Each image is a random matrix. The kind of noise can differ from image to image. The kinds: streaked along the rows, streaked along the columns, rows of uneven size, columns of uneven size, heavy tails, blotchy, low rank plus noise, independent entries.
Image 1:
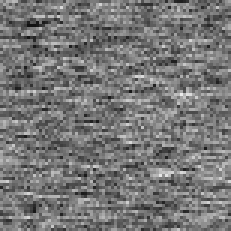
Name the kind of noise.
streaked along the rows
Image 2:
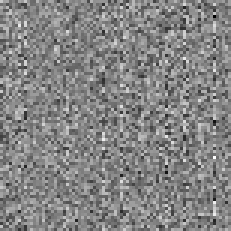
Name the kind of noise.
columns of uneven size
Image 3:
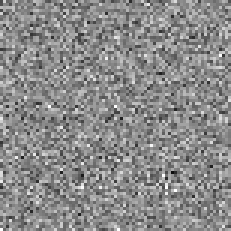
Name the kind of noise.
low rank plus noise
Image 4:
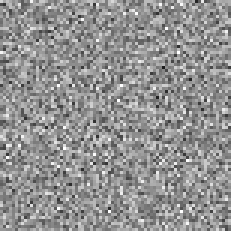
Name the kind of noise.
low rank plus noise
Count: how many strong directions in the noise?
three or four
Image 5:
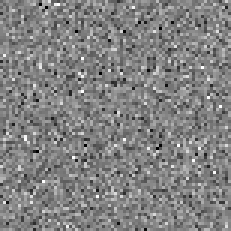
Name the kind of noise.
heavy tails
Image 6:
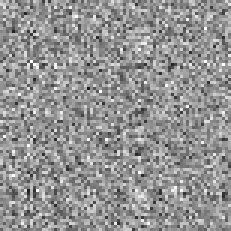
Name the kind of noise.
low rank plus noise
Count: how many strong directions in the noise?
one
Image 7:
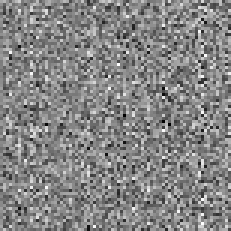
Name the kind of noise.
columns of uneven size
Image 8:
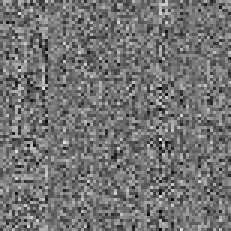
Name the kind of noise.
columns of uneven size
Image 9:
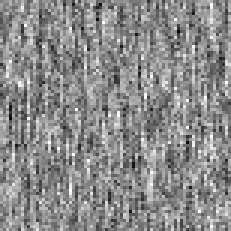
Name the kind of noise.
streaked along the columns
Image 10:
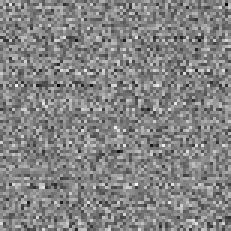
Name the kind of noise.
rows of uneven size
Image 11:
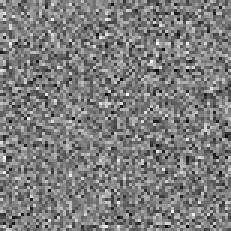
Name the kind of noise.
low rank plus noise
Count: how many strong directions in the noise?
one
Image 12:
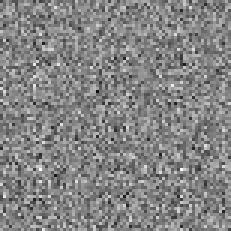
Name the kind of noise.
low rank plus noise
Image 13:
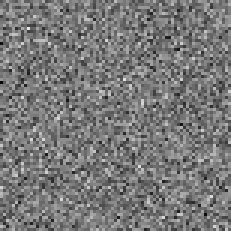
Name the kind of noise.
independent entries
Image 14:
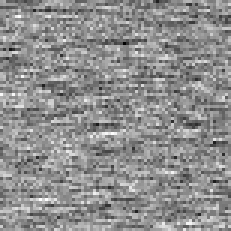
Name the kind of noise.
streaked along the rows
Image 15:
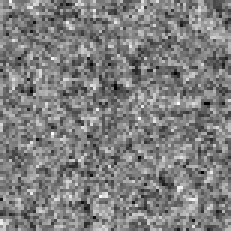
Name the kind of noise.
blotchy
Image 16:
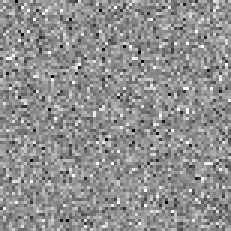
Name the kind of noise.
heavy tails
